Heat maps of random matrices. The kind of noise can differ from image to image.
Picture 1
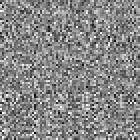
low rank plus noise
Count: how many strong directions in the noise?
three or four
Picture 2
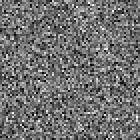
independent entries
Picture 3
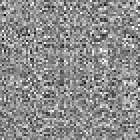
low rank plus noise
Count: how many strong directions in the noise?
three or four
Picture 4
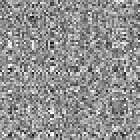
low rank plus noise
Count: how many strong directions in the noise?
two
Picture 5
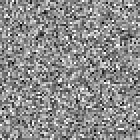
independent entries
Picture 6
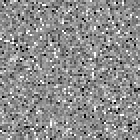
heavy tails
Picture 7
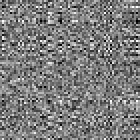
low rank plus noise
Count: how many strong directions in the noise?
one
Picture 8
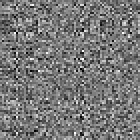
low rank plus noise
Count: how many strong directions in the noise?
two
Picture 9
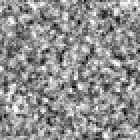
blotchy
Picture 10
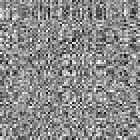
low rank plus noise
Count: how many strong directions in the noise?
one
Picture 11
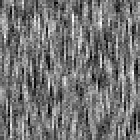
streaked along the columns
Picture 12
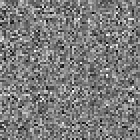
low rank plus noise
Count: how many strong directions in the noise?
five to eight
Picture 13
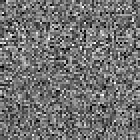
low rank plus noise
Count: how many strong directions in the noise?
five to eight
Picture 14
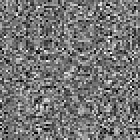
low rank plus noise
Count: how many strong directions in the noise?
three or four
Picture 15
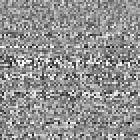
rows of uneven size
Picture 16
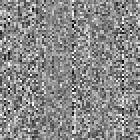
columns of uneven size
